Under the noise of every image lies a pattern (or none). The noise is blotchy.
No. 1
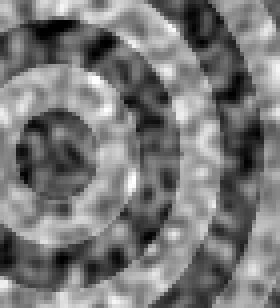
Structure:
rings round one point
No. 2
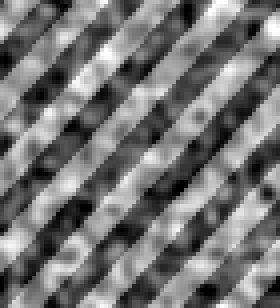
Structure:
diagonal stripes
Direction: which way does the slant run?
bottom left to top right
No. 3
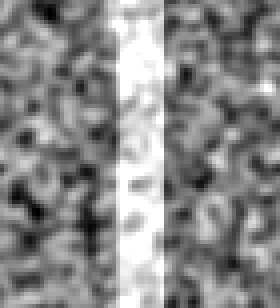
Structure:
one vertical stripe
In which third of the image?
middle
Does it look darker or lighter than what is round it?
lighter
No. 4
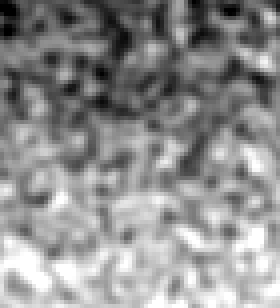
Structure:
a smooth slope
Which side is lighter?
bottom
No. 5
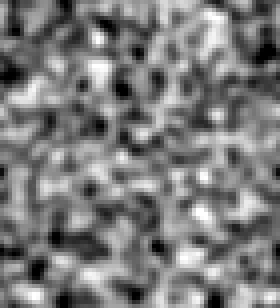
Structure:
only noise
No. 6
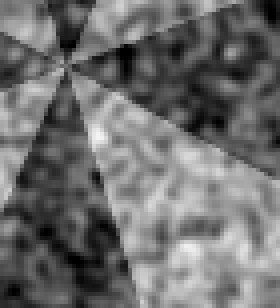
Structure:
spokes from one point
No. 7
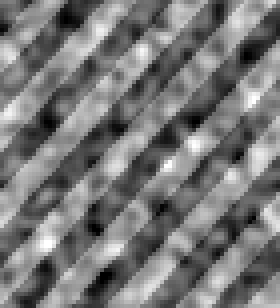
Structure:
diagonal stripes
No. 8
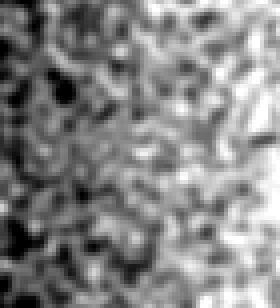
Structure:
a smooth slope
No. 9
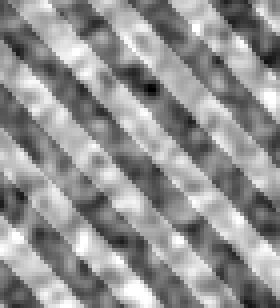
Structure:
diagonal stripes
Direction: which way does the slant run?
top left to bottom right
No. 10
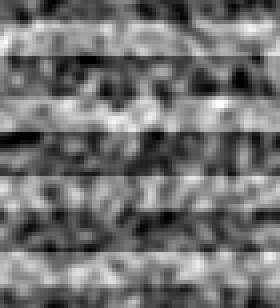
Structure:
horizontal stripes
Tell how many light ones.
4
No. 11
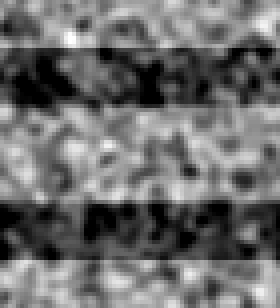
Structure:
horizontal stripes
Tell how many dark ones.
2
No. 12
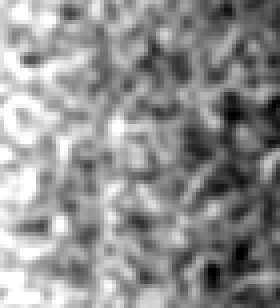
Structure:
a smooth slope
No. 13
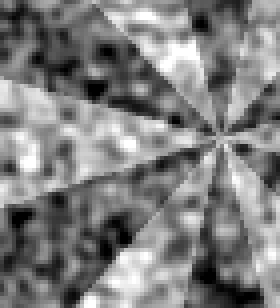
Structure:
spokes from one point
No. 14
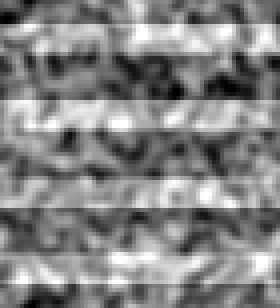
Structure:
horizontal stripes
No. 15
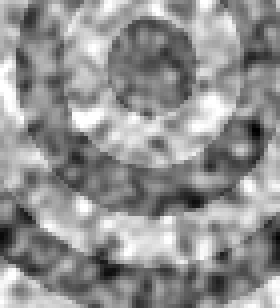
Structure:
rings round one point
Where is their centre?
top middle
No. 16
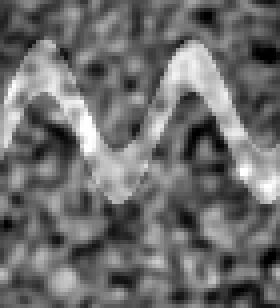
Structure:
a wavy band
